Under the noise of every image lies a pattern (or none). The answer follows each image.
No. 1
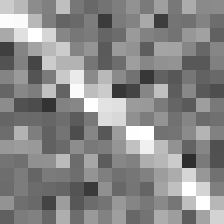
a diagonal band
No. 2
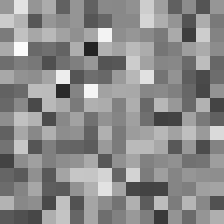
only noise
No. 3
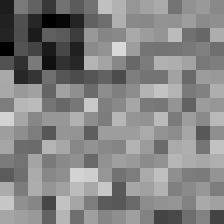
one block
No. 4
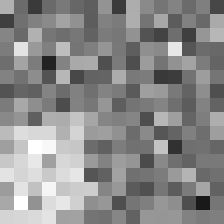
one block
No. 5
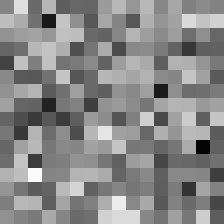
only noise
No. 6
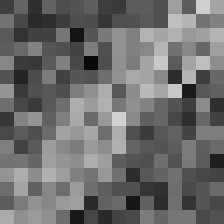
a diagonal band
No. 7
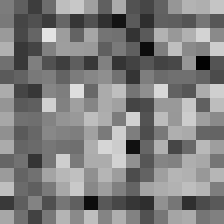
bands of rows crossing bands of columns
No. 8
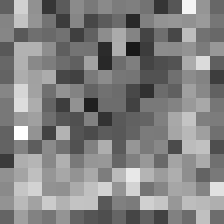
bands of rows crossing bands of columns
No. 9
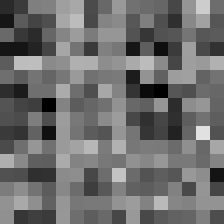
bands of rows crossing bands of columns
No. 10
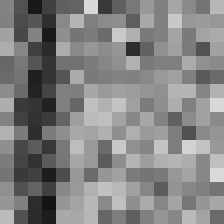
one band of columns
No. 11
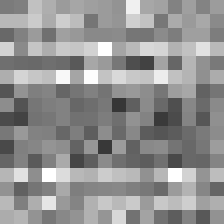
bands of rows
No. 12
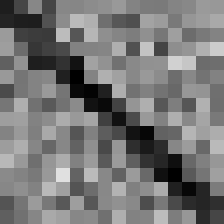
a diagonal band
